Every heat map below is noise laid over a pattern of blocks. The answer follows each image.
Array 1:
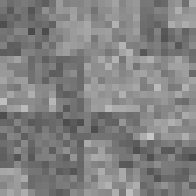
mirrored about the diagonal from the bottom left
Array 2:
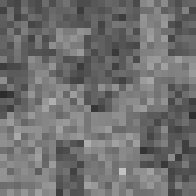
no symmetry
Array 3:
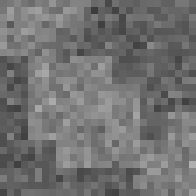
mirrored about the diagonal from the bottom left
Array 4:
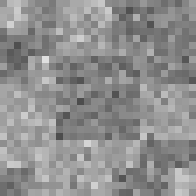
mirrored about the diagonal from the bottom left
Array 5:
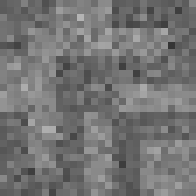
mirrored about the diagonal from the top left
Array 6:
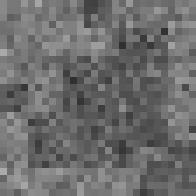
mirrored about the diagonal from the top left
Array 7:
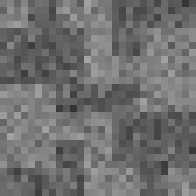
the same after a half turn
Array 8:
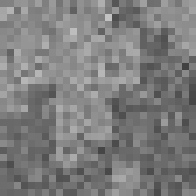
no symmetry
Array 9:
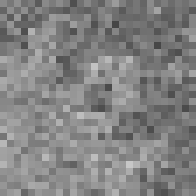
mirrored about the diagonal from the bottom left
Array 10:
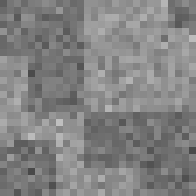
mirrored about the diagonal from the bottom left
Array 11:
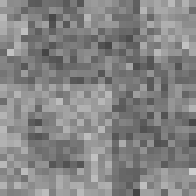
mirrored about the diagonal from the bottom left
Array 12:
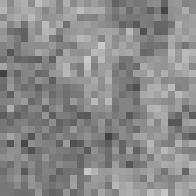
no symmetry
